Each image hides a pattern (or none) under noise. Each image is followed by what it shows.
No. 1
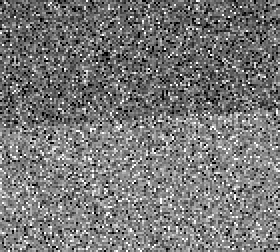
a sharp edge
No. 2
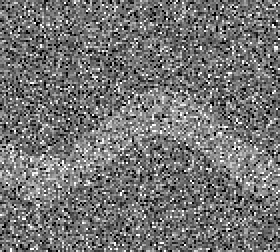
a wavy band
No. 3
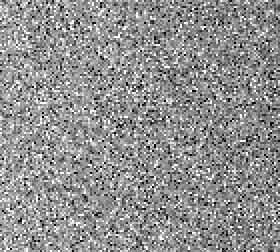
a smooth slope
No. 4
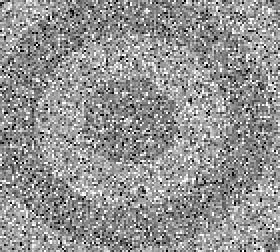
rings round one point
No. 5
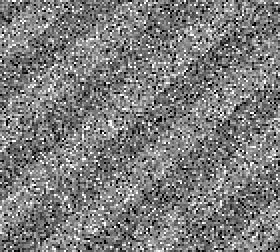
diagonal stripes
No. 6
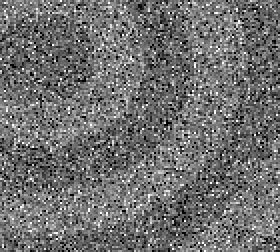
rings round one point
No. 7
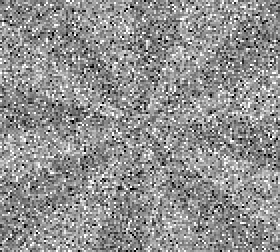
spokes from one point
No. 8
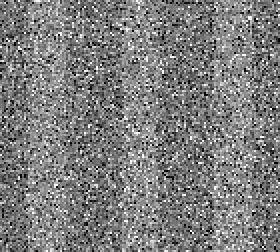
vertical stripes
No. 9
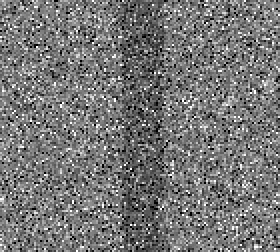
one vertical stripe
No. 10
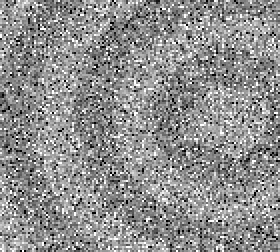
rings round one point
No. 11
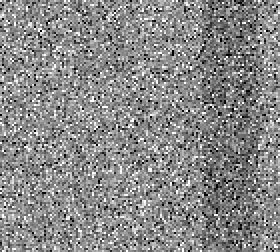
one vertical stripe
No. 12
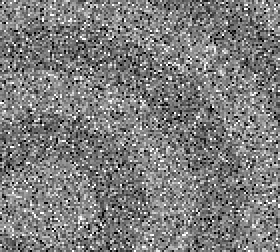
rings round one point
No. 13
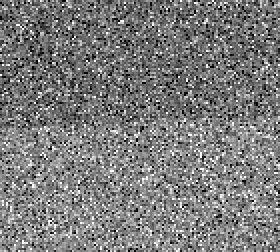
a sharp edge
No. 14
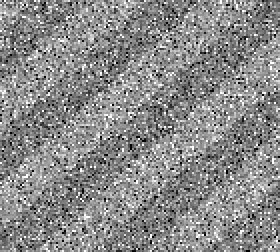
diagonal stripes
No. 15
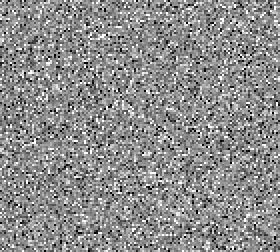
only noise
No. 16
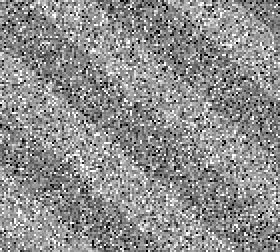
diagonal stripes
